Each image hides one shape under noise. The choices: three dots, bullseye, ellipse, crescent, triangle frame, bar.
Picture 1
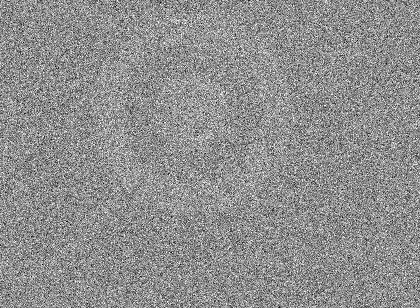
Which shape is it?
bullseye
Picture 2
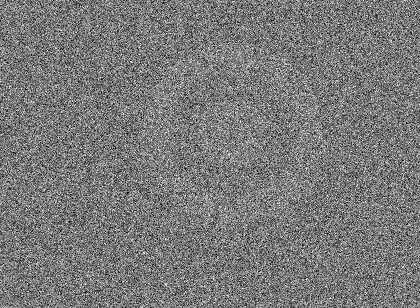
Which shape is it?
bullseye
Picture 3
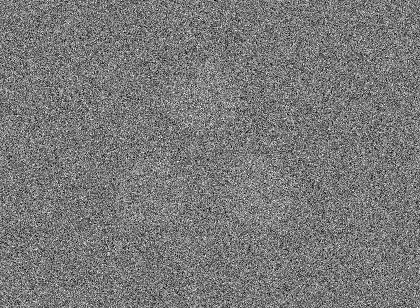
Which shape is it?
three dots
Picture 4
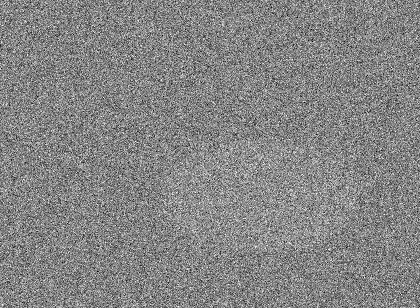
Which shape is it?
ellipse
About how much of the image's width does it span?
half
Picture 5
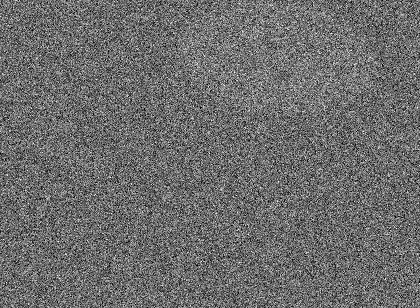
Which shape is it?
ellipse
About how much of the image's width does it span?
half
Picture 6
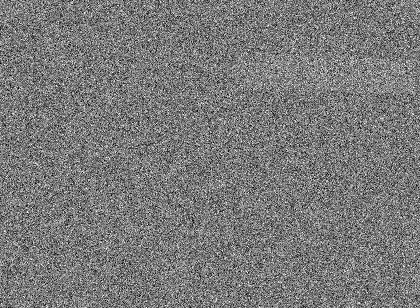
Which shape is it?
bar
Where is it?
top right
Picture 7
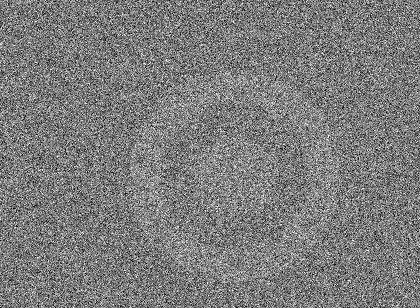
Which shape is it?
bullseye
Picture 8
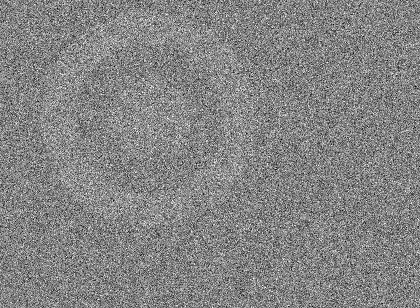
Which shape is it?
bullseye
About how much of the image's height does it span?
two thirds
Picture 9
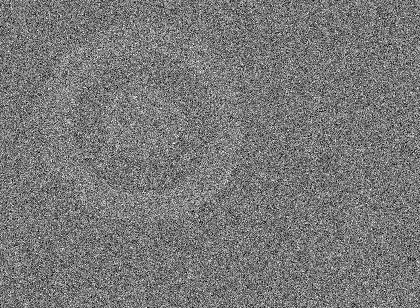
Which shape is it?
bullseye
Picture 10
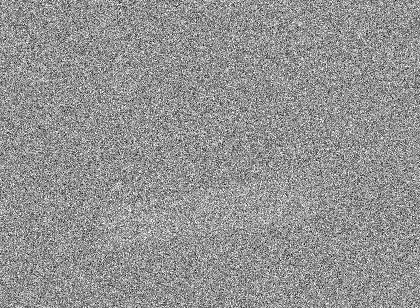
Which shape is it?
bar
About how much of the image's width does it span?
half
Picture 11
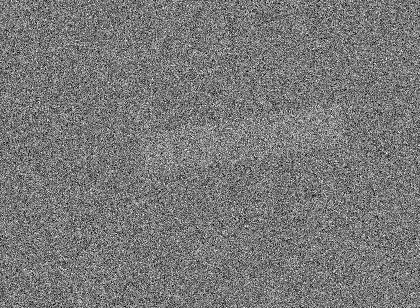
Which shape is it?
bar
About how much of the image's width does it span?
half
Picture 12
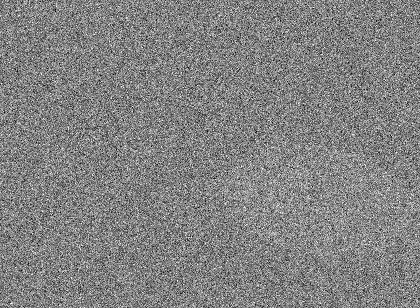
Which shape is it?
ellipse
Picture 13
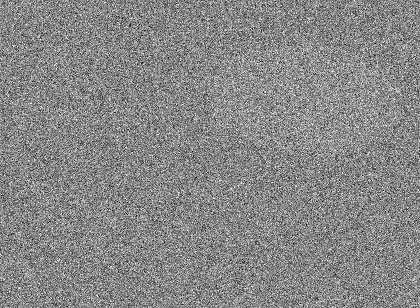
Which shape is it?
ellipse
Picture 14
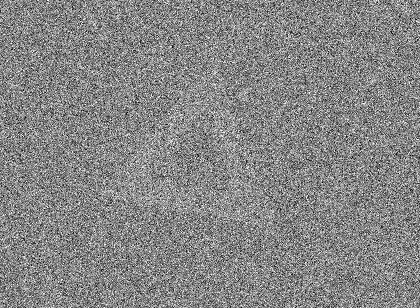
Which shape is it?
triangle frame
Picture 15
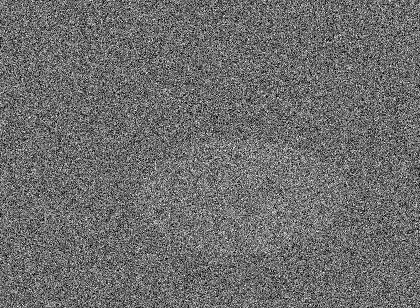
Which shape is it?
ellipse
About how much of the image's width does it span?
half
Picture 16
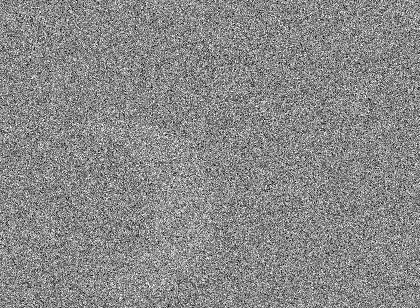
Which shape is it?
crescent
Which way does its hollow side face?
left
